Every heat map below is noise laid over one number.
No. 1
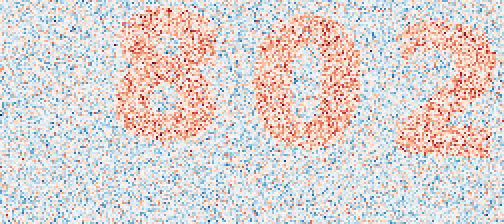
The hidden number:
802
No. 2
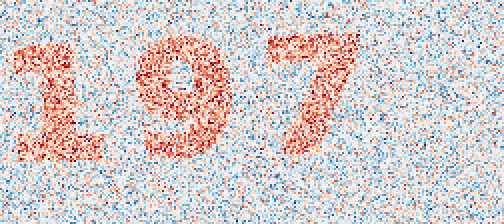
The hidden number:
197
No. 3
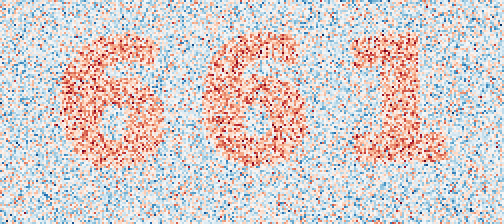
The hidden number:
661
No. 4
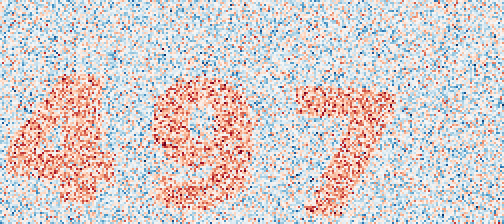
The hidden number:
497
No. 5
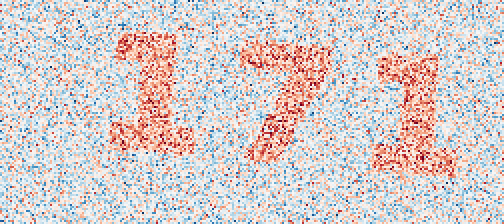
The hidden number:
171
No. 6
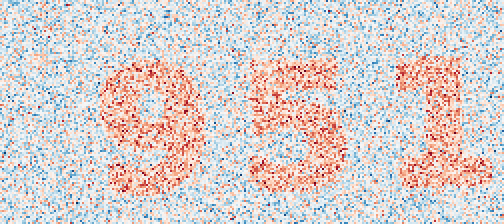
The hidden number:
951
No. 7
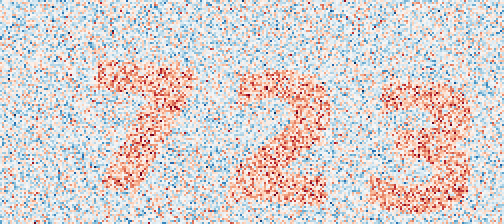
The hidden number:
723
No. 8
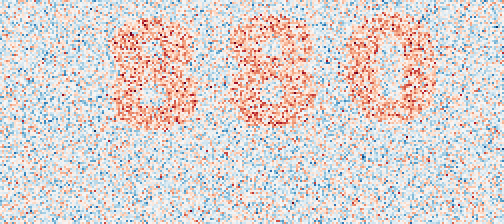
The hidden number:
880
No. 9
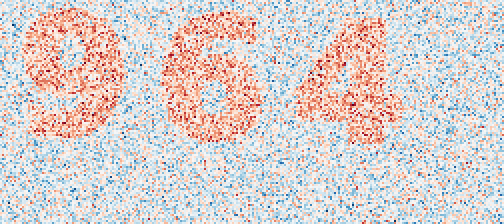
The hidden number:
964
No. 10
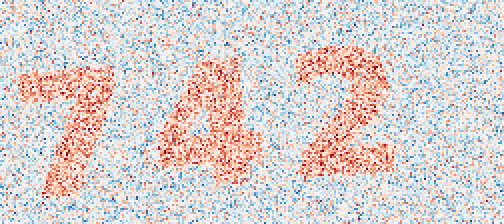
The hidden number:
742
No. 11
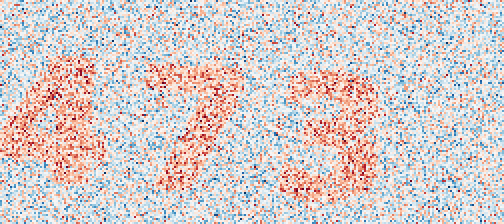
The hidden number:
473
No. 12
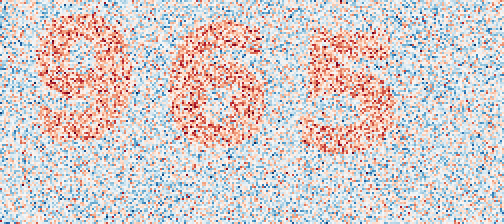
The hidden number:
965
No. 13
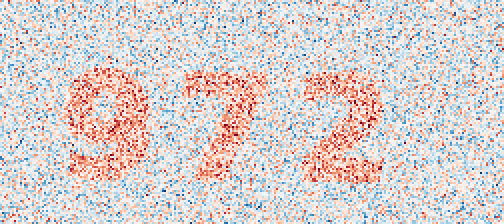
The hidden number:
972
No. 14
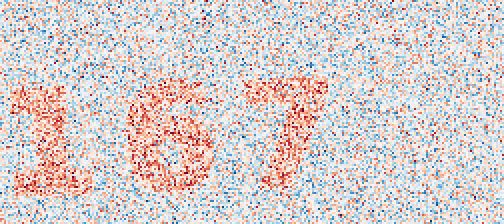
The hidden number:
167
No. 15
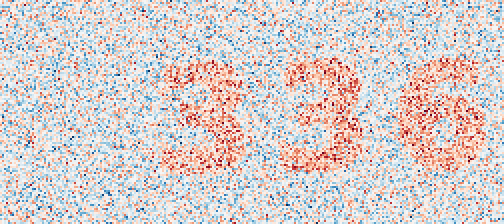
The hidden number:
336
